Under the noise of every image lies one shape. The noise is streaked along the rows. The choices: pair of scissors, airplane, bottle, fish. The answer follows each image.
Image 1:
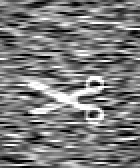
pair of scissors
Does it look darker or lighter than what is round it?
lighter
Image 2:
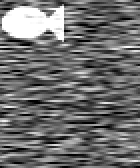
fish
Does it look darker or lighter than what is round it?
lighter
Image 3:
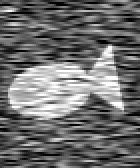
fish
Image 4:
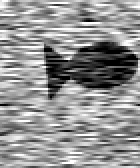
fish
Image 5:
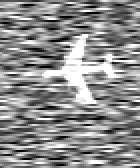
airplane
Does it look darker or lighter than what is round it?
lighter
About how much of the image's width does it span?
half
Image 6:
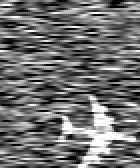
airplane
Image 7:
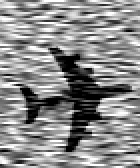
airplane
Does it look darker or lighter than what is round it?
darker
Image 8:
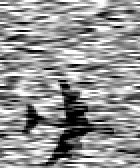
airplane
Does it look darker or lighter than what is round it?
darker
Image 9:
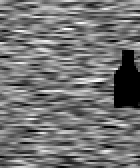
bottle
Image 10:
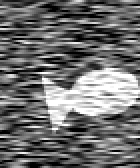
fish
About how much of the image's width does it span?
two thirds
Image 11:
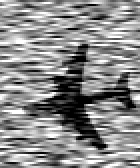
airplane
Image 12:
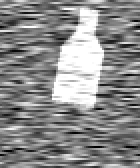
bottle
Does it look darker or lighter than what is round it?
lighter
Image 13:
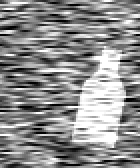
bottle
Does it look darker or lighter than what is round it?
lighter
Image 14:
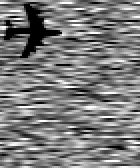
airplane
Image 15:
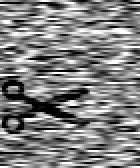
pair of scissors
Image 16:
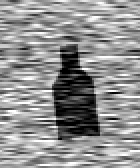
bottle
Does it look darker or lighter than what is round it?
darker
